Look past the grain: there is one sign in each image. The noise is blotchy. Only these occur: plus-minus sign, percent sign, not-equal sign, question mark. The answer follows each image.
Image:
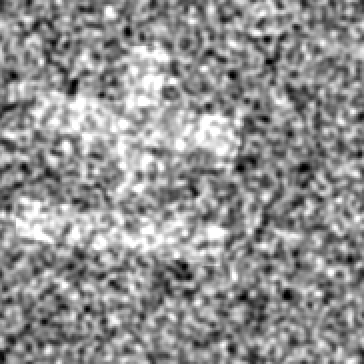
plus-minus sign
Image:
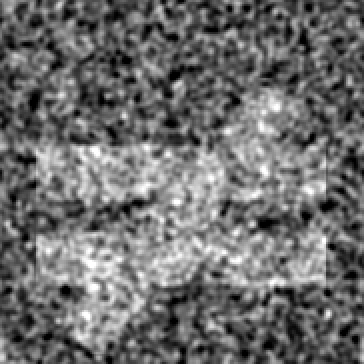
not-equal sign
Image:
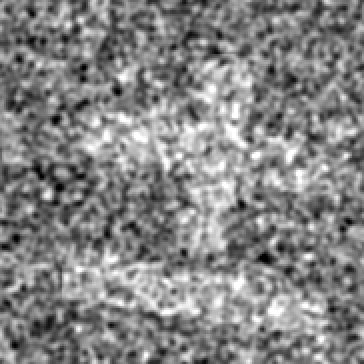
plus-minus sign
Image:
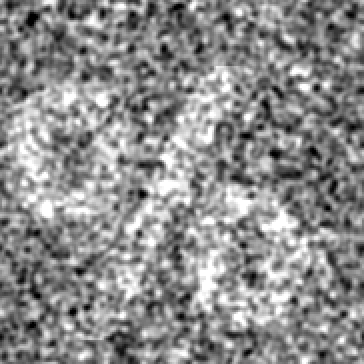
percent sign
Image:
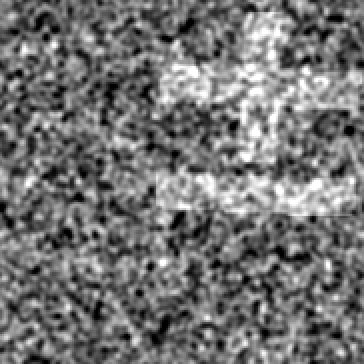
plus-minus sign
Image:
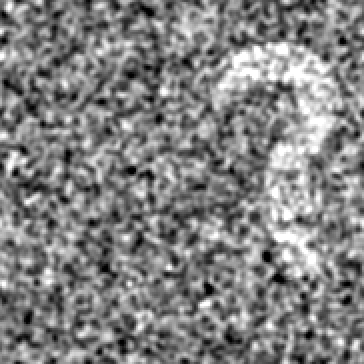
question mark
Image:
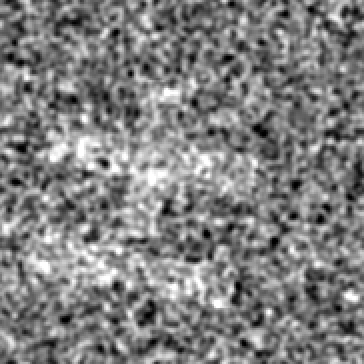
plus-minus sign
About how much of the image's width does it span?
two thirds
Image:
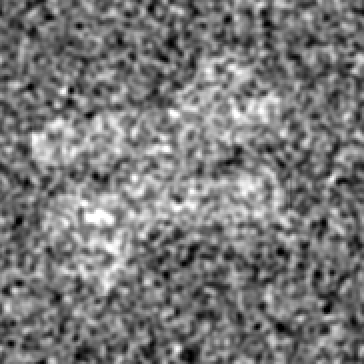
not-equal sign
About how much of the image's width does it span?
two thirds
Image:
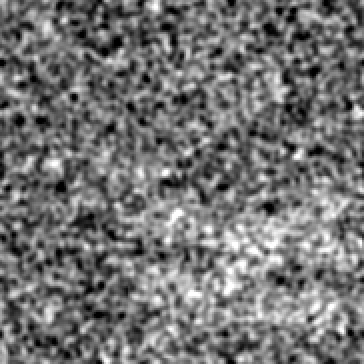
not-equal sign
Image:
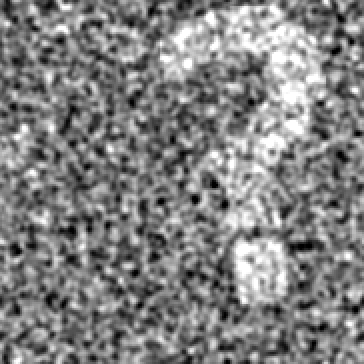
question mark
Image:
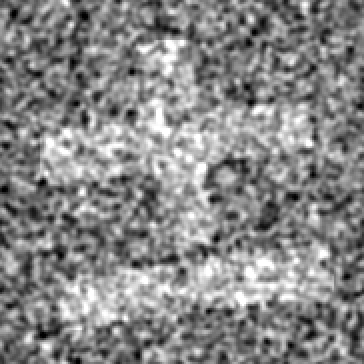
plus-minus sign
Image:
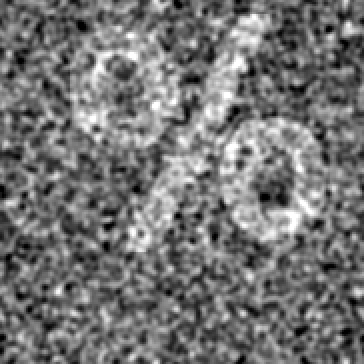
percent sign
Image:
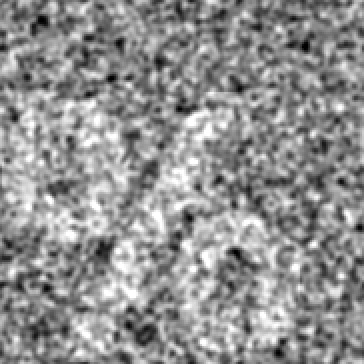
percent sign
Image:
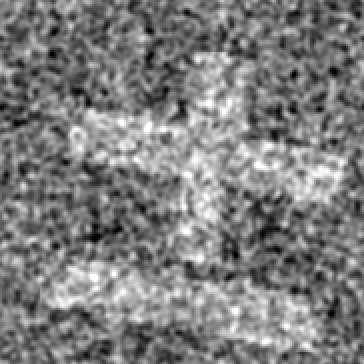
plus-minus sign
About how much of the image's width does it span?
nearly all
